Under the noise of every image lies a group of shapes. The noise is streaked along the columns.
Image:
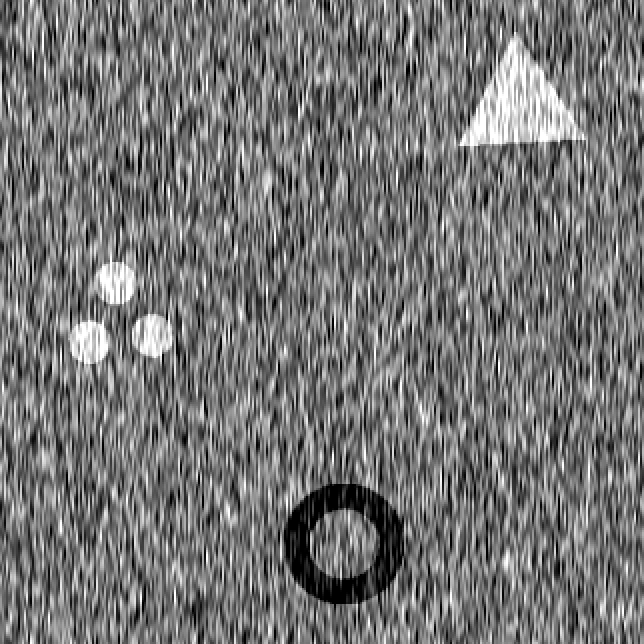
top right: light triangle; middle left: light three dots; bottom middle: dark ring
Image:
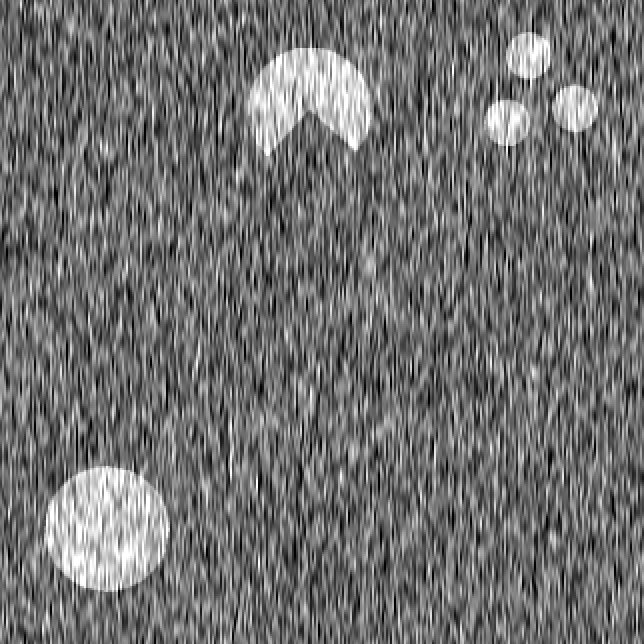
top middle: light disc with a wedge cut out; top right: light three dots; bottom left: light disc
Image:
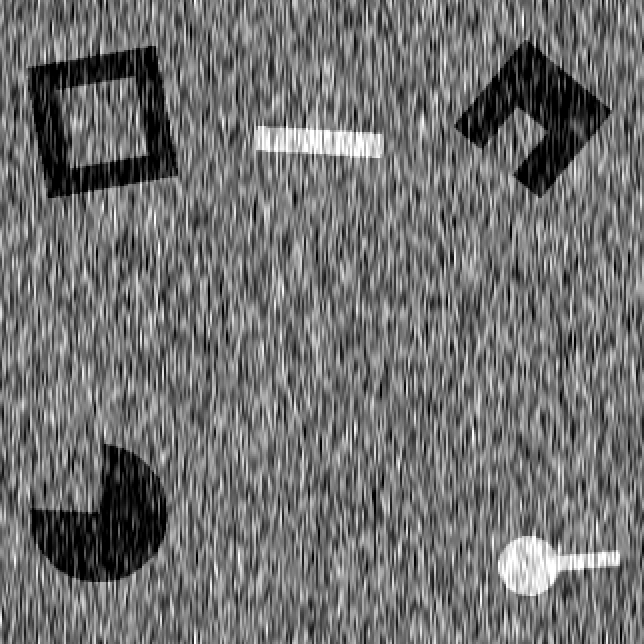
top left: dark square frame; top middle: light bar; top right: dark square with a notch; bottom left: dark disc with a wedge cut out; bottom right: light lollipop
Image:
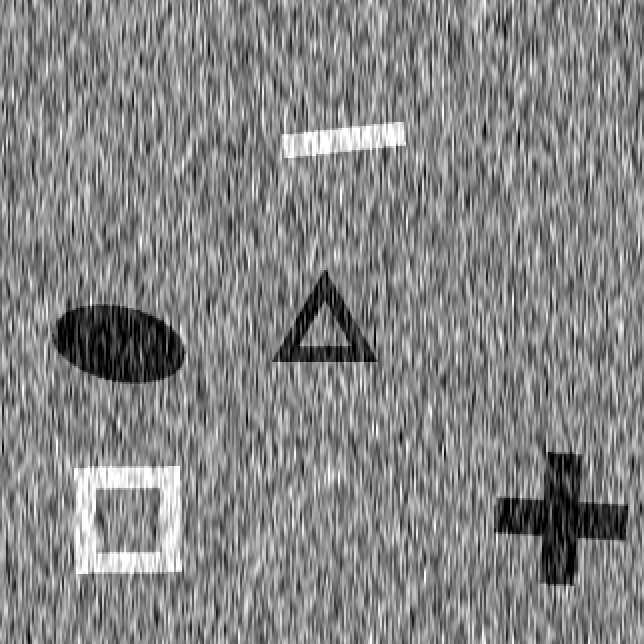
top middle: light bar; middle left: dark ellipse; centre: dark triangle frame; bottom left: light square frame; bottom right: dark cross
